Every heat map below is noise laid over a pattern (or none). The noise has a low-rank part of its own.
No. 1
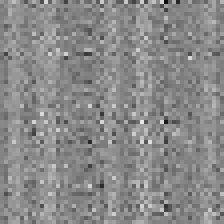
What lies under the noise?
bands of columns
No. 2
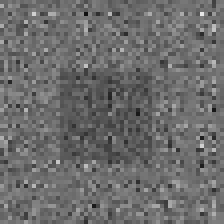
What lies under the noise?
one block
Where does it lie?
centre
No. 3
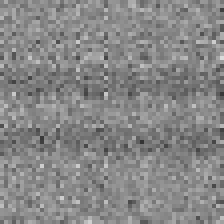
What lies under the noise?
bands of rows
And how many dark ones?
2
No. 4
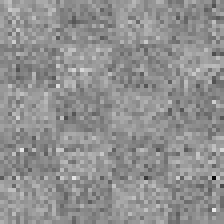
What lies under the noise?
a checkerboard
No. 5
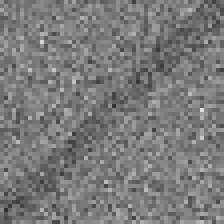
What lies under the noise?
a diagonal band
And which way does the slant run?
bottom left to top right
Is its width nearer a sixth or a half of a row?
a sixth
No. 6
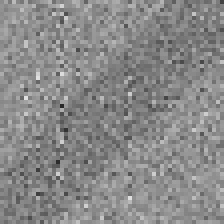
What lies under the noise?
a diagonal band
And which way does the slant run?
bottom left to top right
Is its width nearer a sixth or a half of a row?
a half
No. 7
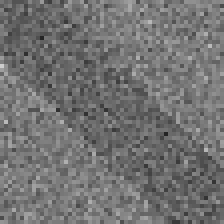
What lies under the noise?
a diagonal band
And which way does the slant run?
top left to bottom right
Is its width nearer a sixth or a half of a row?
a half
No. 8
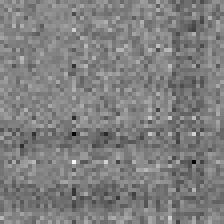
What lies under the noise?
bands of rows crossing bands of columns
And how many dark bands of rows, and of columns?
2 and 1
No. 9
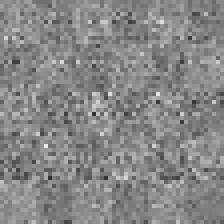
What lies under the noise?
a checkerboard
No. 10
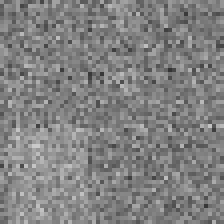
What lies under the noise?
one block
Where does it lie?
bottom left
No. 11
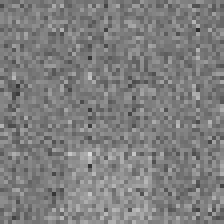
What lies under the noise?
one block
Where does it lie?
bottom middle
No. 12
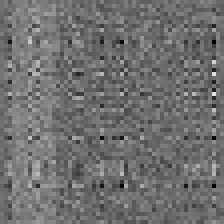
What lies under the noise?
one band of columns
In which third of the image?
left
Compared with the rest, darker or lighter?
lighter
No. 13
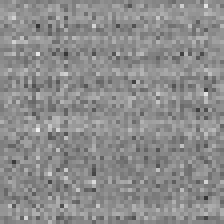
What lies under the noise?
bands of rows
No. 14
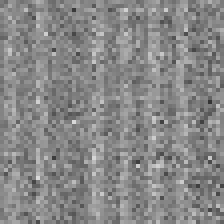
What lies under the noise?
bands of columns
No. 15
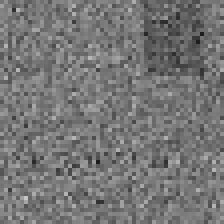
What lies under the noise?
one block
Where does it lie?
top right
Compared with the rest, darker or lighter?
darker
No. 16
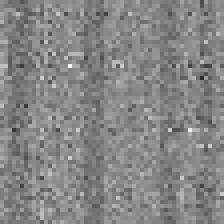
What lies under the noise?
bands of columns
